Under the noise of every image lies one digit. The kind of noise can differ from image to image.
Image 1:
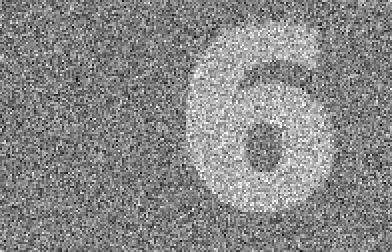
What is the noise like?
independent entries
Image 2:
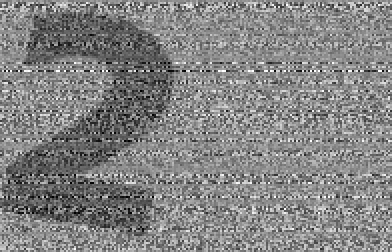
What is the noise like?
rows of uneven size
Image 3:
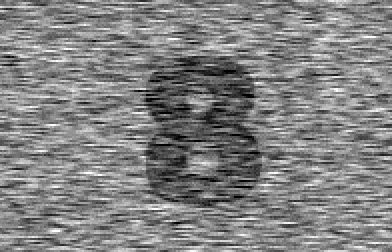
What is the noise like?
streaked along the rows
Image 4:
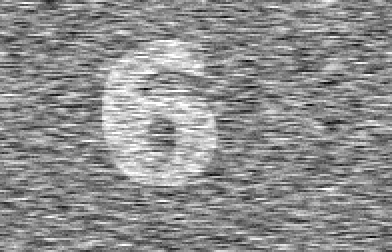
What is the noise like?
streaked along the rows
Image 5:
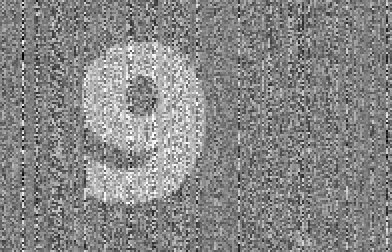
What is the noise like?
columns of uneven size
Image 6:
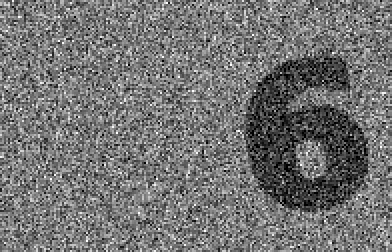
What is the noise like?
independent entries
